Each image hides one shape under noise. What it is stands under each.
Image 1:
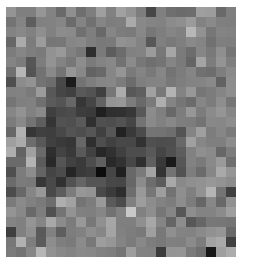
turtle
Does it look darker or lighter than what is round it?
darker
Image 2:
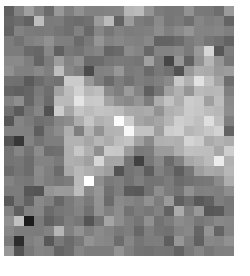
bow tie
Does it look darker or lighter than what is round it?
lighter
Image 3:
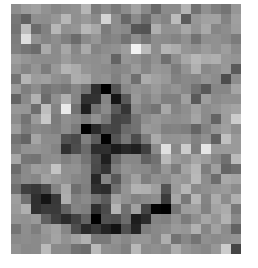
anchor
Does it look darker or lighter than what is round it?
darker
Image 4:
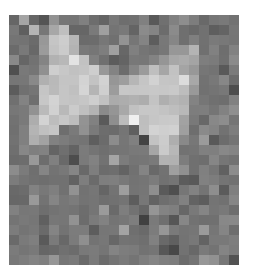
bow tie
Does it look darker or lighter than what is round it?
lighter
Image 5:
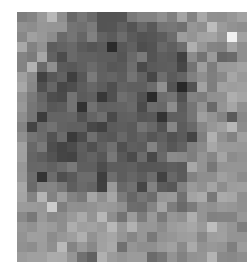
ghost
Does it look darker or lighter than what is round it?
darker
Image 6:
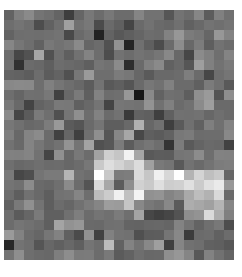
key
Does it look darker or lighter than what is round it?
lighter
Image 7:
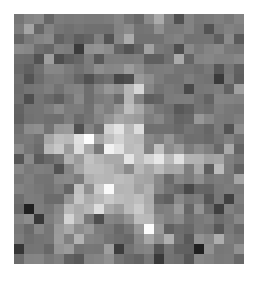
star
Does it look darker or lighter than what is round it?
lighter
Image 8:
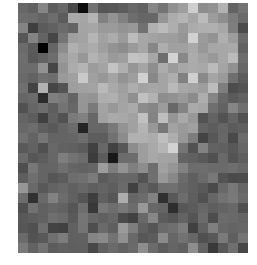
heart
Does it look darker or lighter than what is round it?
lighter
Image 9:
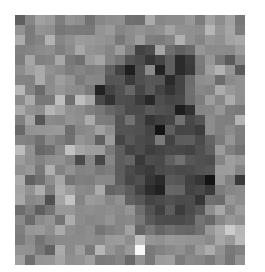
footprint
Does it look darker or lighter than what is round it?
darker
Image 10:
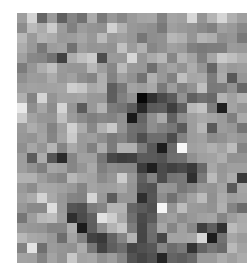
anchor
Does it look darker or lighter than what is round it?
darker
